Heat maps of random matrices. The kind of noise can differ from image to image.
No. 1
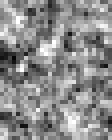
blotchy
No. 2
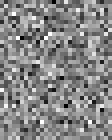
low rank plus noise
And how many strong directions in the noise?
five to eight
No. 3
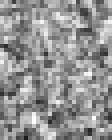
blotchy
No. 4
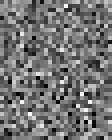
independent entries
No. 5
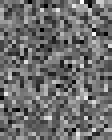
independent entries
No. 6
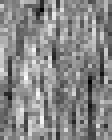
streaked along the columns
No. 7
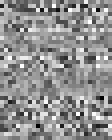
rows of uneven size
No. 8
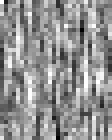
streaked along the columns
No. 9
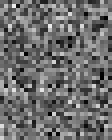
low rank plus noise
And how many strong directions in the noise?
five to eight
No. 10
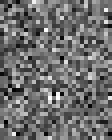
independent entries
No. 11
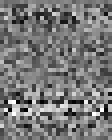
rows of uneven size
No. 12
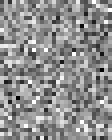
independent entries
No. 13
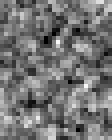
blotchy
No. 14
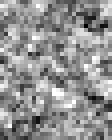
blotchy
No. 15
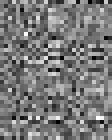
low rank plus noise
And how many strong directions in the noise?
one
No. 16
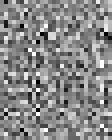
low rank plus noise
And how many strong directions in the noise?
three or four
